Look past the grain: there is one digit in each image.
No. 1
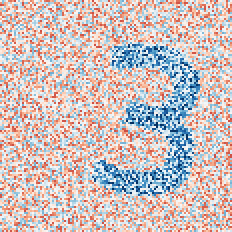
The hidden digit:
3
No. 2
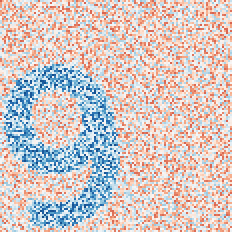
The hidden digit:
9
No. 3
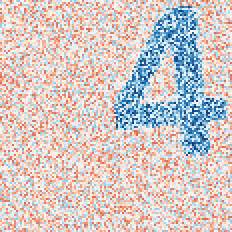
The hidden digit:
4
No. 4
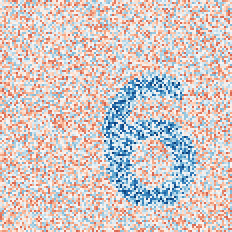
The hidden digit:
6
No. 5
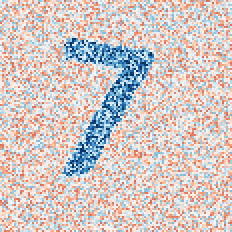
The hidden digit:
7
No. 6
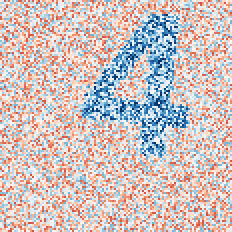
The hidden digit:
4
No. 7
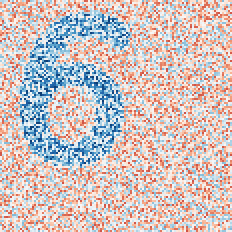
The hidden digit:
6
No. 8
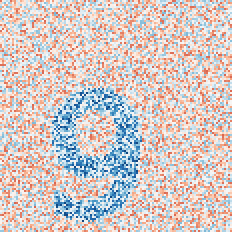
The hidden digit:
9
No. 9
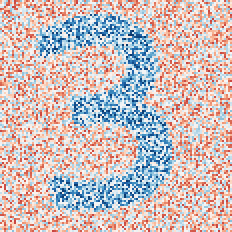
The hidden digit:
3
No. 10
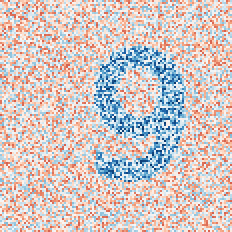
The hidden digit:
9
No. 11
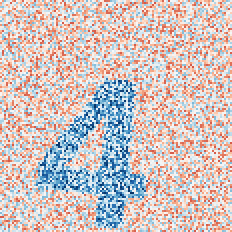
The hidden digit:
4
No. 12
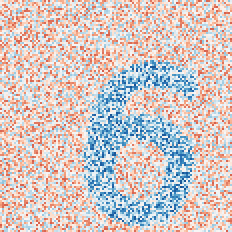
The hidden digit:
6
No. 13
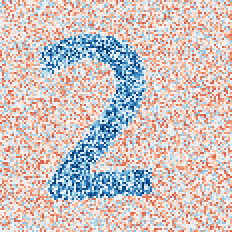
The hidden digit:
2
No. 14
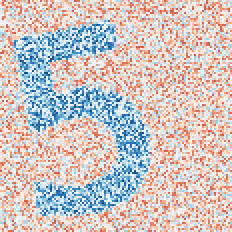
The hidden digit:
5
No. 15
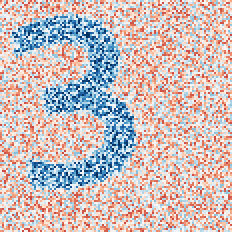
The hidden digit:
3
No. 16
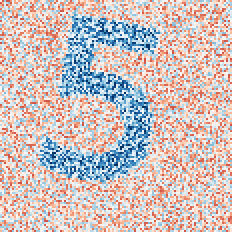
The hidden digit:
5
